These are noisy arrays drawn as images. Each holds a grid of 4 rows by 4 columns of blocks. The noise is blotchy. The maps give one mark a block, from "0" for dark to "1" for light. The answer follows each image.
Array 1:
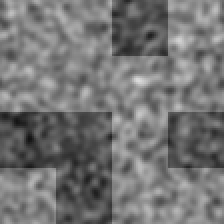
1 1 0 1
1 1 1 1
0 0 1 0
1 0 1 1
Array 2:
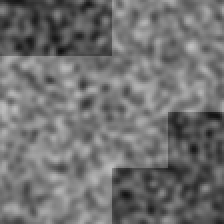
0 0 1 1
1 1 1 1
1 1 1 0
1 1 0 0
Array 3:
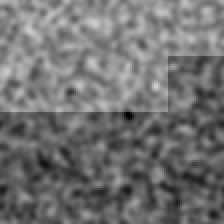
1 1 1 1
1 1 1 0
0 0 0 0
0 0 0 0
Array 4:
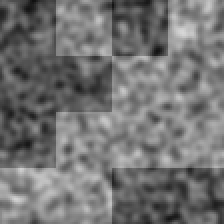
0 1 0 1
0 0 1 1
0 1 1 1
1 1 0 0
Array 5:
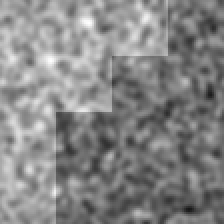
1 1 1 0
1 1 0 0
1 0 0 0
1 0 0 0
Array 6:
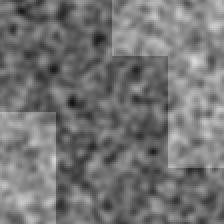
0 0 1 1
0 0 0 1
1 0 0 1
1 0 0 0
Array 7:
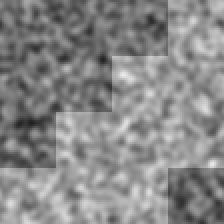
0 0 0 1
0 0 1 1
0 1 1 1
1 1 1 0
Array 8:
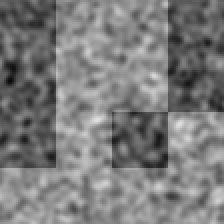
0 1 1 0
0 1 1 0
0 1 0 1
1 1 1 1
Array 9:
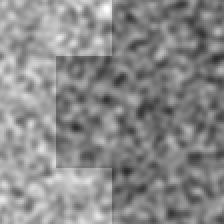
1 1 0 0
1 0 0 0
1 0 0 0
1 1 0 0
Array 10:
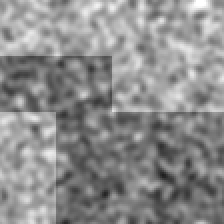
1 1 1 1
0 0 1 1
1 0 0 0
1 0 0 0
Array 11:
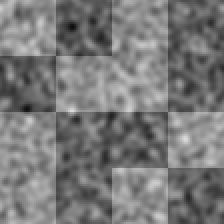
1 0 1 0
0 1 1 0
1 0 0 1
1 0 1 0
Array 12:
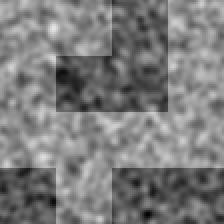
1 1 0 1
1 0 0 1
1 1 1 1
0 1 0 0
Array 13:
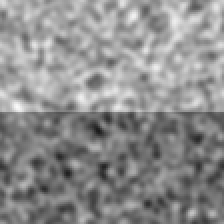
1 1 1 1
1 1 1 1
0 0 0 0
0 0 0 0
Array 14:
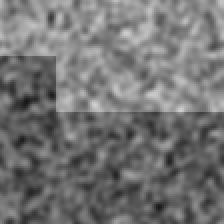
1 1 1 1
0 1 1 1
0 0 0 0
0 0 0 0
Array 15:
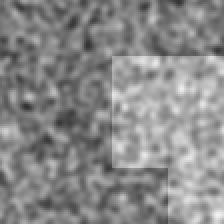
0 0 0 0
0 0 1 1
0 0 1 1
0 0 0 1
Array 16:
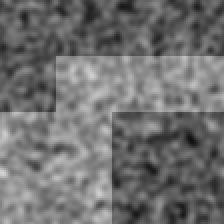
0 0 0 0
0 1 1 1
1 1 0 0
1 1 0 0
